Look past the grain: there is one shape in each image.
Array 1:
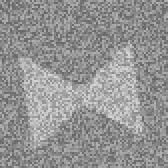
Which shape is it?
bow tie
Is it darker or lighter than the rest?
lighter
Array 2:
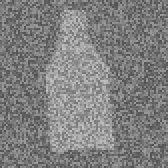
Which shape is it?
bottle
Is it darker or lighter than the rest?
lighter
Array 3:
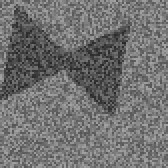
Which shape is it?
bow tie
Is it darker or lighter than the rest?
darker
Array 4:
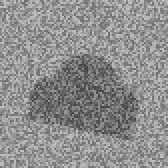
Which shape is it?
cloud
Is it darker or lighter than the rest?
darker
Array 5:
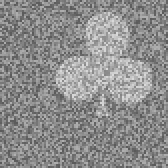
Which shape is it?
club
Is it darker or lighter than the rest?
lighter
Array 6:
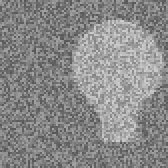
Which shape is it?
light bulb
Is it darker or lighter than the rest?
lighter
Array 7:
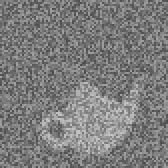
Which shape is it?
teapot
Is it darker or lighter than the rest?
lighter
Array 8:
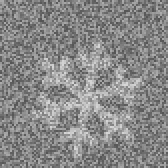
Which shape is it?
snowflake
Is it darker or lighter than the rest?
lighter
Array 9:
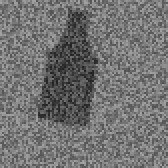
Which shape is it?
bottle
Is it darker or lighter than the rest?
darker
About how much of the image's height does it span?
two thirds
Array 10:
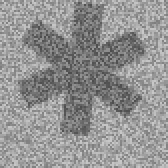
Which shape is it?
asterisk
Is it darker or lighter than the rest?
darker
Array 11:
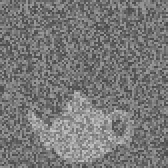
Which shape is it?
teapot
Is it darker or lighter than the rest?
lighter
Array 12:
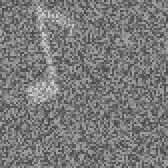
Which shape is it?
musical note
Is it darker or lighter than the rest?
lighter
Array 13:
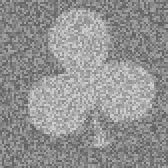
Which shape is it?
club
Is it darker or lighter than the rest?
lighter
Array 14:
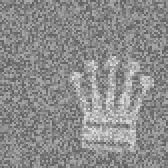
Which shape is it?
chess queen
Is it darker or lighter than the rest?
lighter
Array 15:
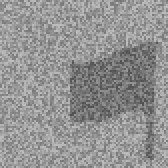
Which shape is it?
flag
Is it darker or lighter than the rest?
darker
